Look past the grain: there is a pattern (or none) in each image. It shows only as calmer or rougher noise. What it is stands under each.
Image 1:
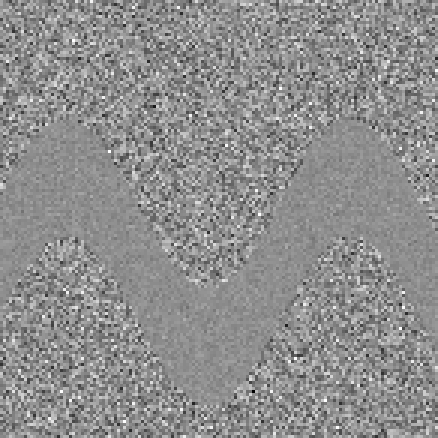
a wavy band
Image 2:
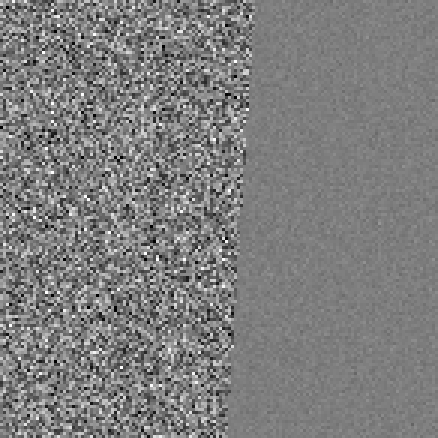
a sharp edge
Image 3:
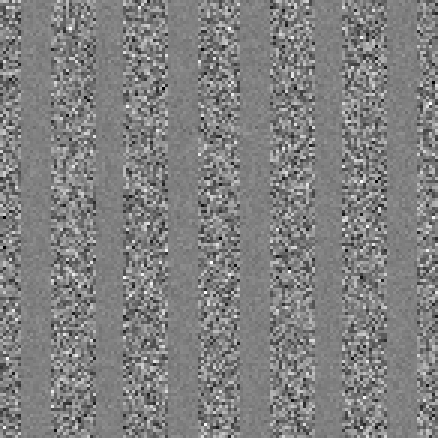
vertical stripes
